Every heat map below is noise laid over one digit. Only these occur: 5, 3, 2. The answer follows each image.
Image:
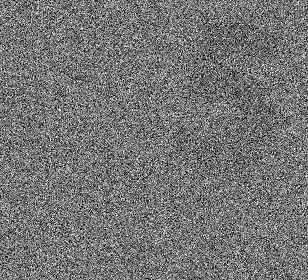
dark 5
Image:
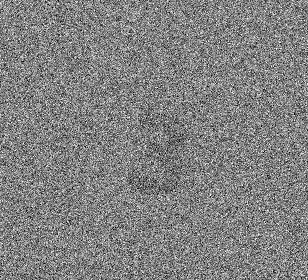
dark 3, centre
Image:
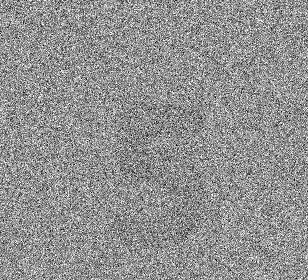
dark 5
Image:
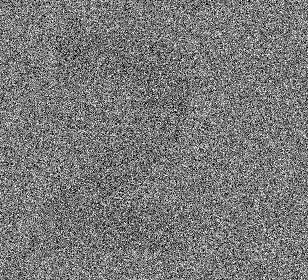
dark 2
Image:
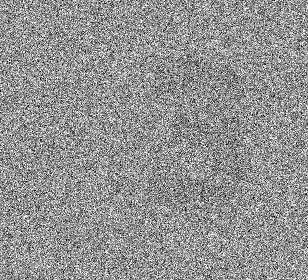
dark 3
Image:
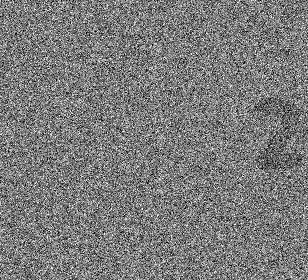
dark 2, middle right
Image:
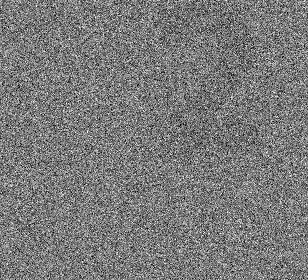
dark 2
